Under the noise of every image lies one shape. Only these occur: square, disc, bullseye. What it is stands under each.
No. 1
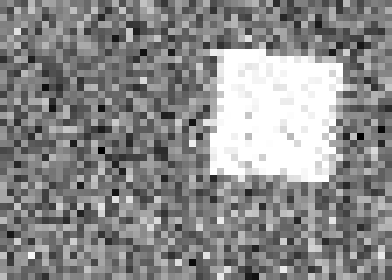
light square
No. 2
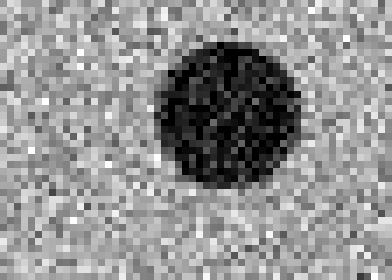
dark disc
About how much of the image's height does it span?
half
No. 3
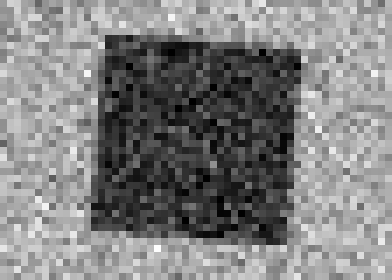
dark square
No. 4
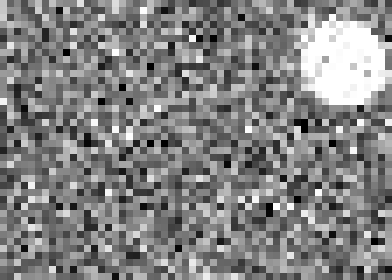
light disc, top right
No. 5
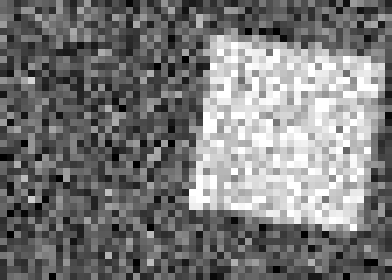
light square
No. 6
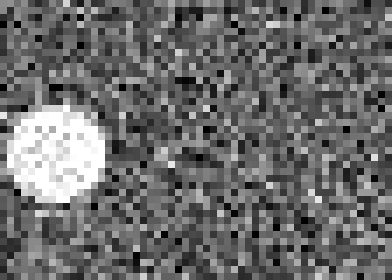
light disc, middle left
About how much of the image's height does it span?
a third
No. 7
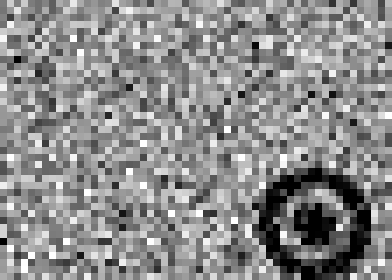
dark bullseye, bottom right
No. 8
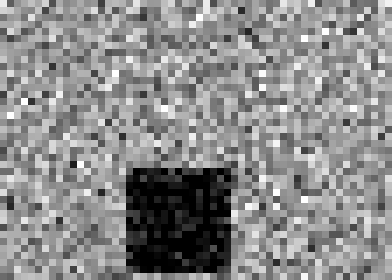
dark square, bottom middle
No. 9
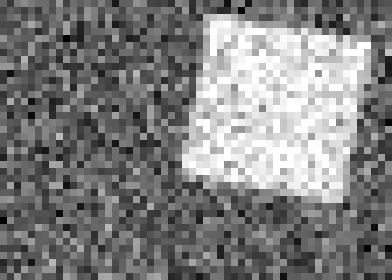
light square
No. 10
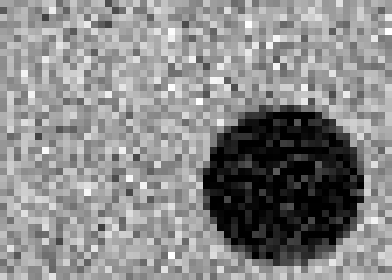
dark disc
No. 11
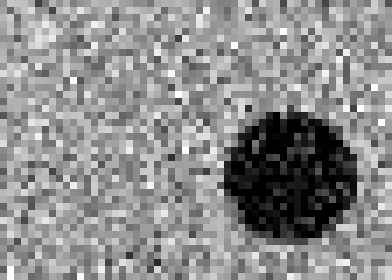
dark disc
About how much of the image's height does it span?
half
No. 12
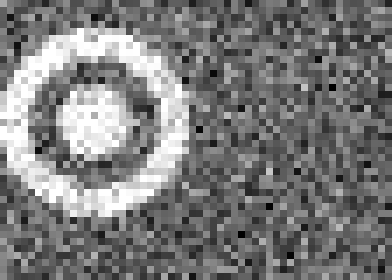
light bullseye
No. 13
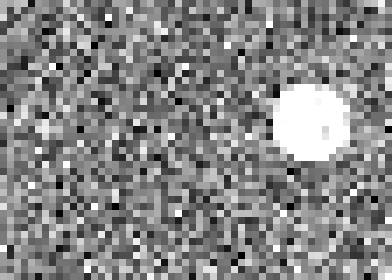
light disc, middle right
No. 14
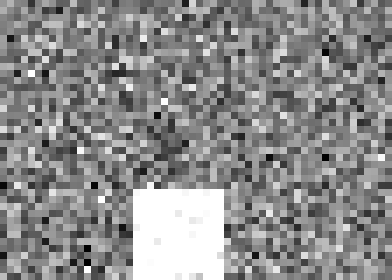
light square, bottom middle
